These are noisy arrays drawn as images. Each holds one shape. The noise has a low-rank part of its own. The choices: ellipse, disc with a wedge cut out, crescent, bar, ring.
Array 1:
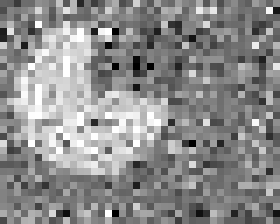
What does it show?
light disc with a wedge cut out
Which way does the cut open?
up and right
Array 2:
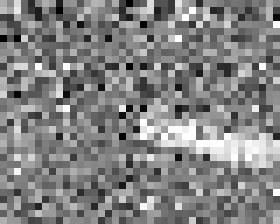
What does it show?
light bar
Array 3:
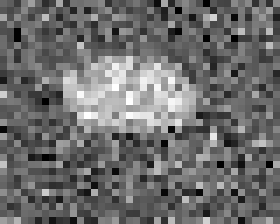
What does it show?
light ellipse
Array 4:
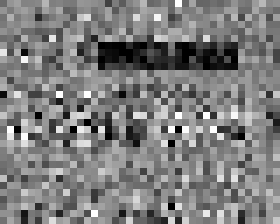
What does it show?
dark bar
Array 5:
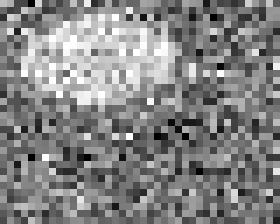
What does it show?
light ellipse
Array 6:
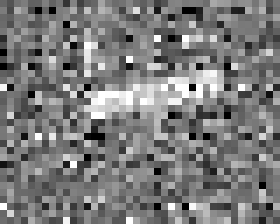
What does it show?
light bar
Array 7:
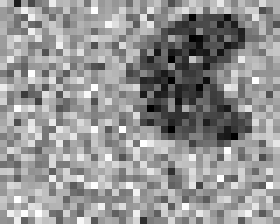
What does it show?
dark disc with a wedge cut out
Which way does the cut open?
right
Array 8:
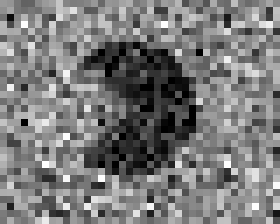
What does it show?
dark disc with a wedge cut out
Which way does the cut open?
left
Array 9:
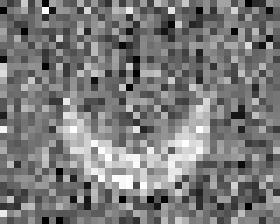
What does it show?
light crescent
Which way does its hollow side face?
up
